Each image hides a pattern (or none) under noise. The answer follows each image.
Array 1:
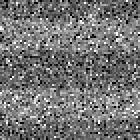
horizontal stripes
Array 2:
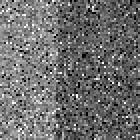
a sharp edge
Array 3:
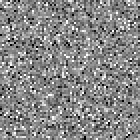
only noise
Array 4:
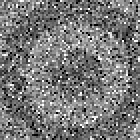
rings round one point
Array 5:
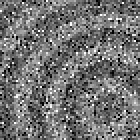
rings round one point
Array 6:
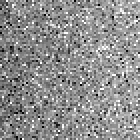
a smooth slope
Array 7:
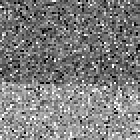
a sharp edge
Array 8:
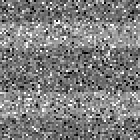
horizontal stripes
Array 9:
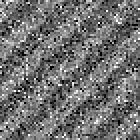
diagonal stripes
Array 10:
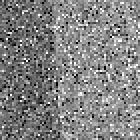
a sharp edge
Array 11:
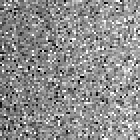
a smooth slope
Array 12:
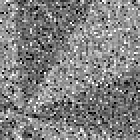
spokes from one point
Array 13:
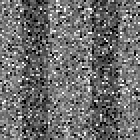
vertical stripes
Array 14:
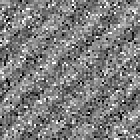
diagonal stripes
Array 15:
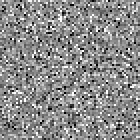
only noise
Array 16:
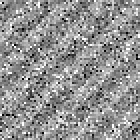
diagonal stripes
